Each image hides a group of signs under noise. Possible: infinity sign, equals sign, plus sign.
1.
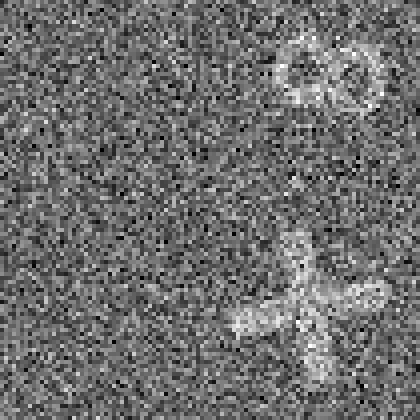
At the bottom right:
plus sign
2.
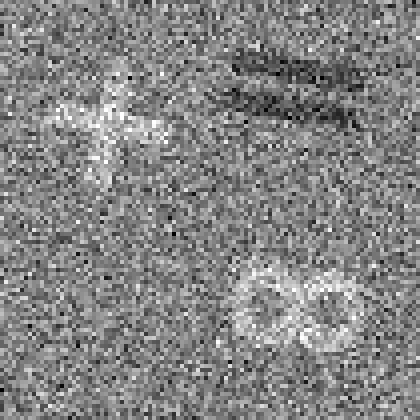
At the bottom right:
infinity sign
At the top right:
equals sign
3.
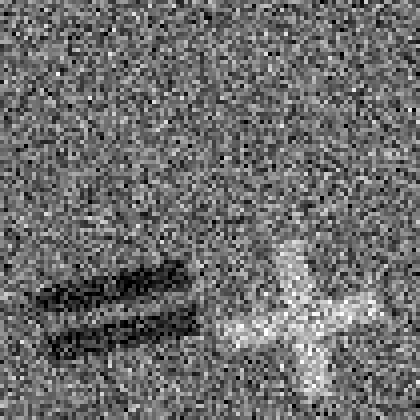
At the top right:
nothing
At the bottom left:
equals sign
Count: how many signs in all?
2
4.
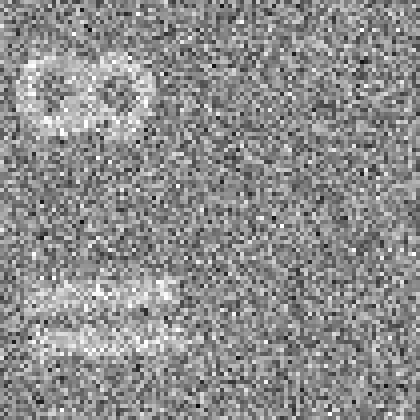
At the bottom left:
equals sign
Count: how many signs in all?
2
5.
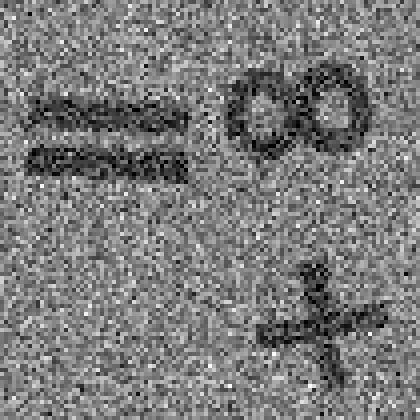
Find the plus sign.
bottom right
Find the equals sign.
top left
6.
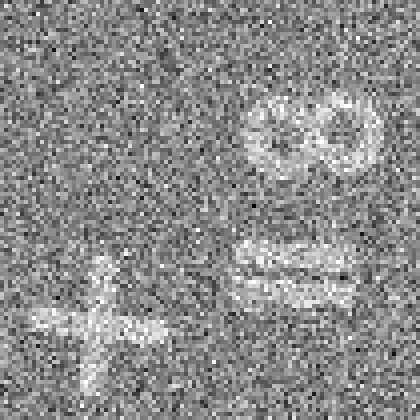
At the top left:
nothing
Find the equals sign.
bottom right
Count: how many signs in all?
3
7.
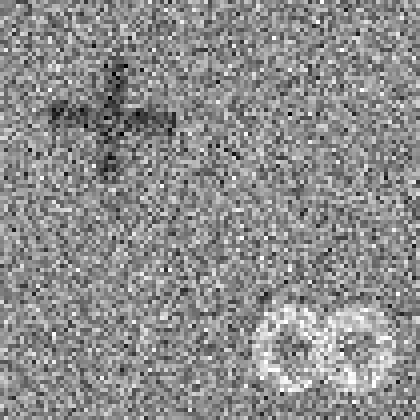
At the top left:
plus sign
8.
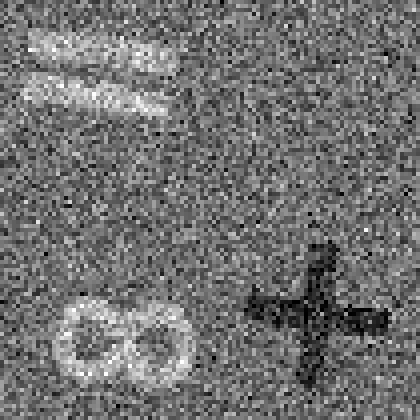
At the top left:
equals sign
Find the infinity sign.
bottom left
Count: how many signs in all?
3
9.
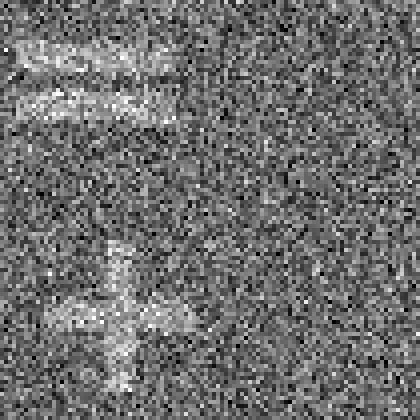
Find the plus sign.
bottom left
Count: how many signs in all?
2
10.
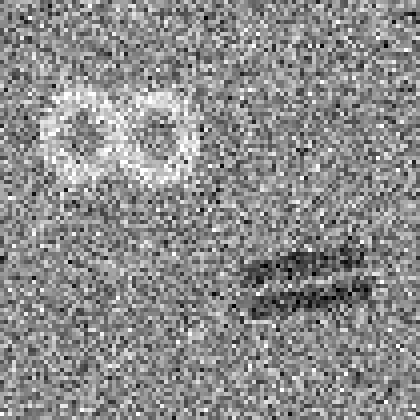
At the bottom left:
nothing
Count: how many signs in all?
2
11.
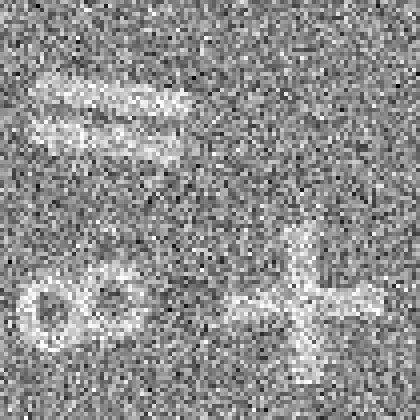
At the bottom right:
plus sign
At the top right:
nothing
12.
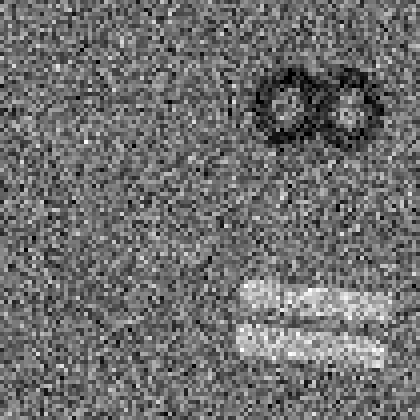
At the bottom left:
nothing
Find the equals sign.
bottom right
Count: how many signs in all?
2
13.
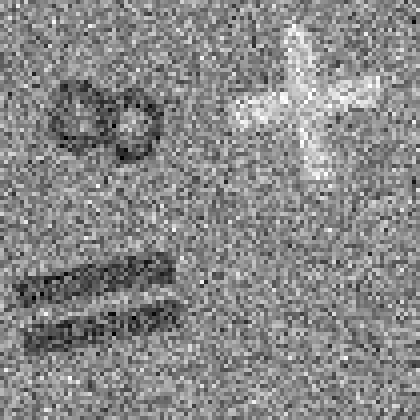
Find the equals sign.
bottom left
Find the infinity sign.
top left
